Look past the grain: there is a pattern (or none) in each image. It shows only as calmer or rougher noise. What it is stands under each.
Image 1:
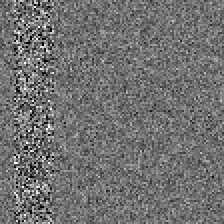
one vertical stripe
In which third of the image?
left
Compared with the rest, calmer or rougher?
rougher
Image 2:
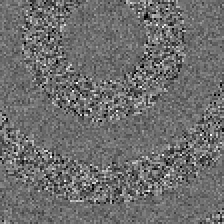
rings round one point
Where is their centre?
top middle
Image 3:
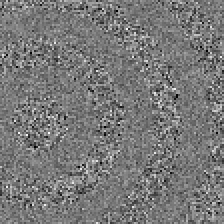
rings round one point
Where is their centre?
middle left
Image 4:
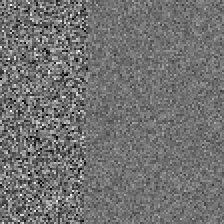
a sharp edge
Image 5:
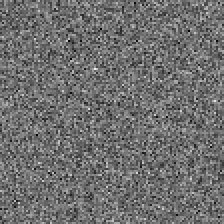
only noise
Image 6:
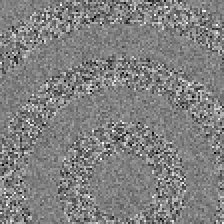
rings round one point
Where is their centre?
bottom middle
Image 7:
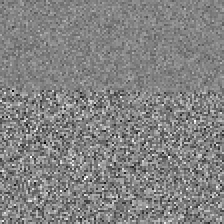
a sharp edge
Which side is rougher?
bottom
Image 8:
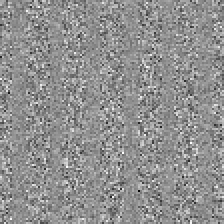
vertical stripes
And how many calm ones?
6
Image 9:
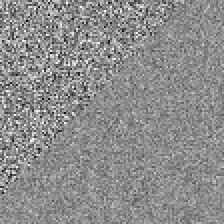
a sharp edge
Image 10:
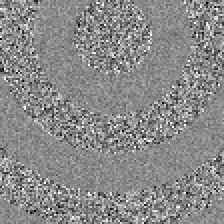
rings round one point
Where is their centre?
top middle
